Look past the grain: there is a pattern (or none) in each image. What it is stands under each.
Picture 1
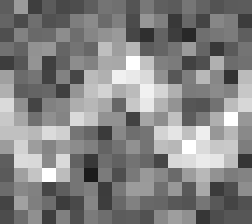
a wavy band
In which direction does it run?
left to right
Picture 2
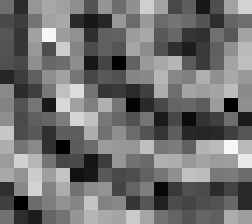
rings round one point
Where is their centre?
top right
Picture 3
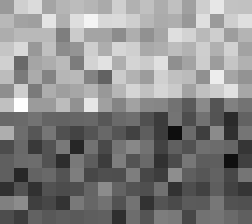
a sharp edge
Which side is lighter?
top
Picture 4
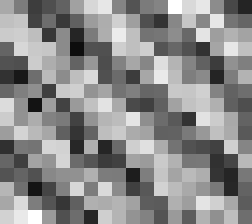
diagonal stripes
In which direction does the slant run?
top left to bottom right
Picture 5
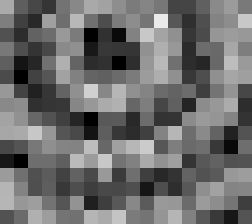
rings round one point
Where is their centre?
top middle
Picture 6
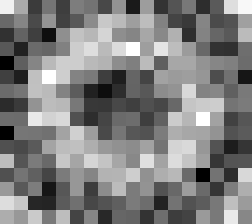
rings round one point
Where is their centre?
centre
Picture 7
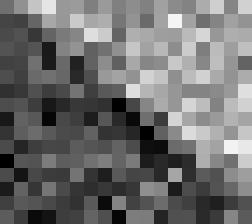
a sharp edge
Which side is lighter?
top right
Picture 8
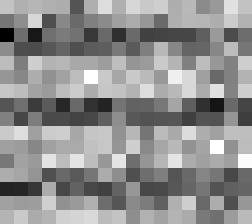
horizontal stripes
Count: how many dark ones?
3
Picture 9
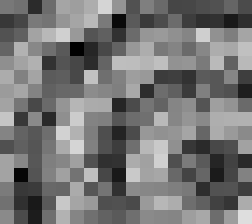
rings round one point
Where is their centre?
bottom right
